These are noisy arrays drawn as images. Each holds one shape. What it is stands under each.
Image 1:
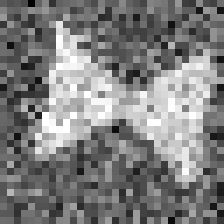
light bow tie
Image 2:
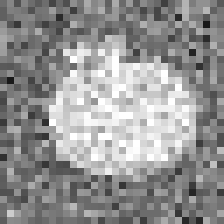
light apple
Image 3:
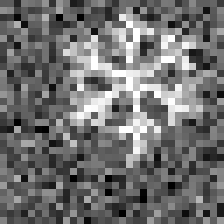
light snowflake
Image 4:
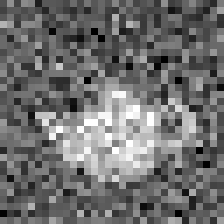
light teapot
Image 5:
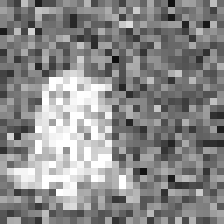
light bell
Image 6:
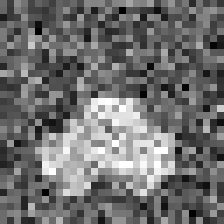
light car
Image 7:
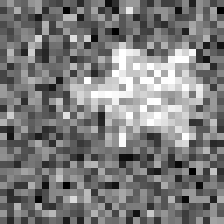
light turtle
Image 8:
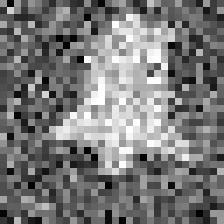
light bell
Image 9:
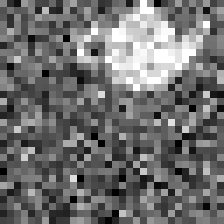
light teapot
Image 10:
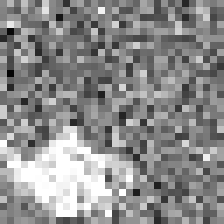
light teapot
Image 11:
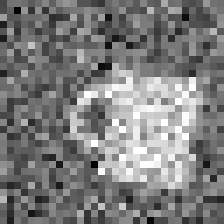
light cup
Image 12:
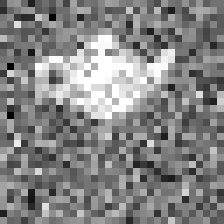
light teapot
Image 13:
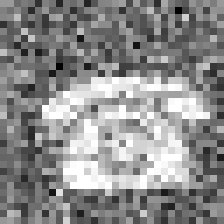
light telephone
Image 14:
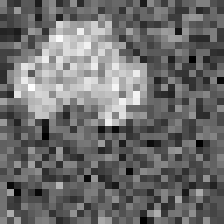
light car
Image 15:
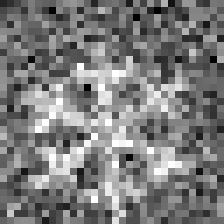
light snowflake
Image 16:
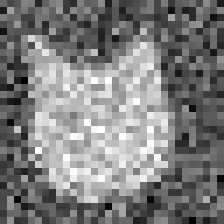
light cat's head
